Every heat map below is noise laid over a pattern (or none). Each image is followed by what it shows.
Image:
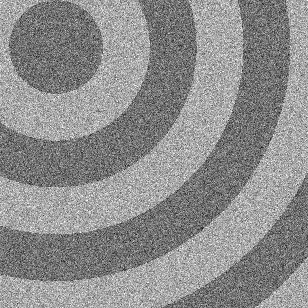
rings round one point
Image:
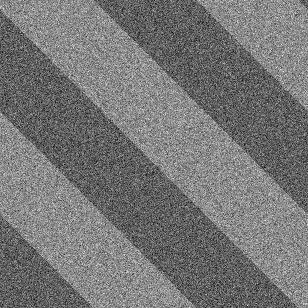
diagonal stripes
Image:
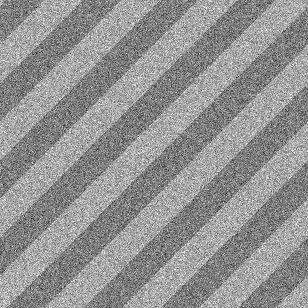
diagonal stripes
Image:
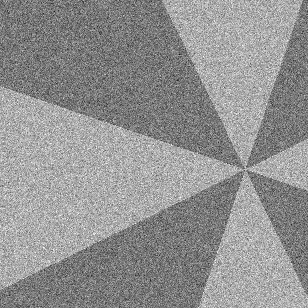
spokes from one point
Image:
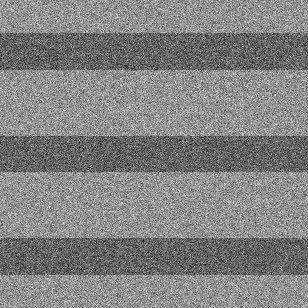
horizontal stripes
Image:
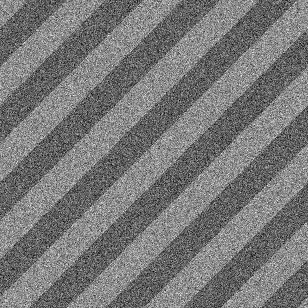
diagonal stripes
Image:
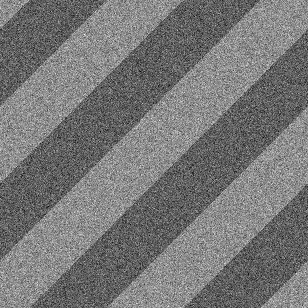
diagonal stripes
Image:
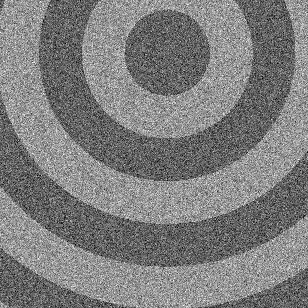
rings round one point
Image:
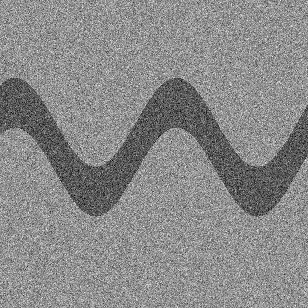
a wavy band
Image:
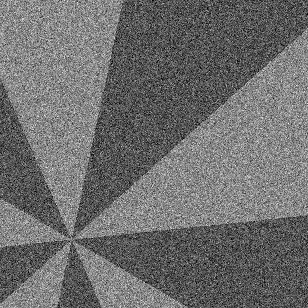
spokes from one point
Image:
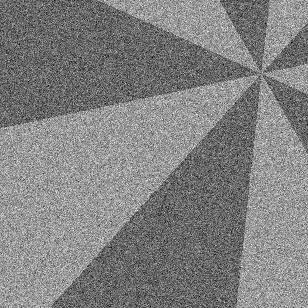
spokes from one point
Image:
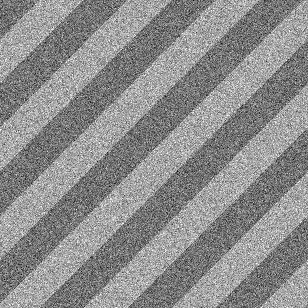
diagonal stripes
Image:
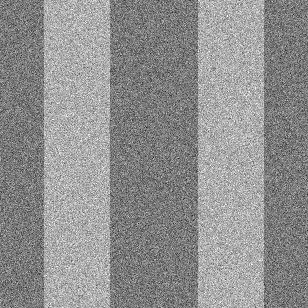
vertical stripes
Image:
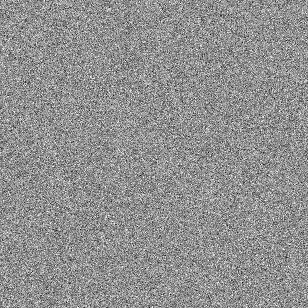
only noise
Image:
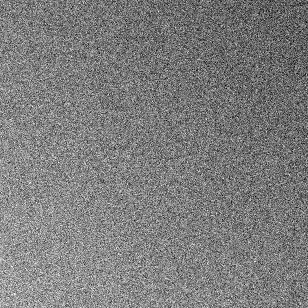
a smooth slope
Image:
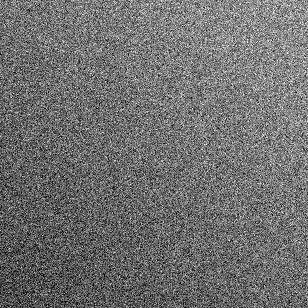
a smooth slope
